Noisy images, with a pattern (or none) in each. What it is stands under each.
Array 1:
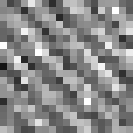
diagonal stripes
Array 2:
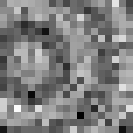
rings round one point
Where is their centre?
middle left
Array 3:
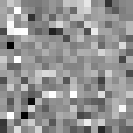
only noise
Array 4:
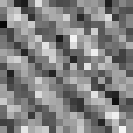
diagonal stripes
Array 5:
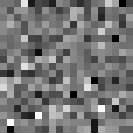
only noise
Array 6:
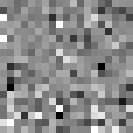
only noise
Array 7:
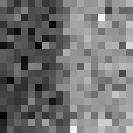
a sharp edge
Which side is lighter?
right
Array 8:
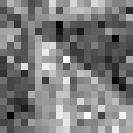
spokes from one point
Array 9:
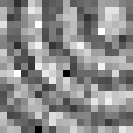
rings round one point
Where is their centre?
top right
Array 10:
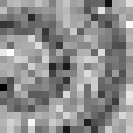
rings round one point
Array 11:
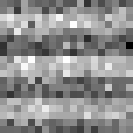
horizontal stripes
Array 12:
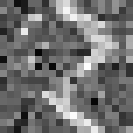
a wavy band
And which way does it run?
top to bottom
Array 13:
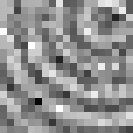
rings round one point
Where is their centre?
top right
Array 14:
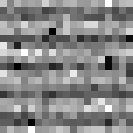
horizontal stripes
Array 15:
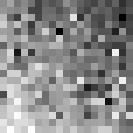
a smooth slope
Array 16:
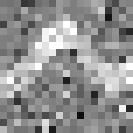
a wavy band
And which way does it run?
left to right
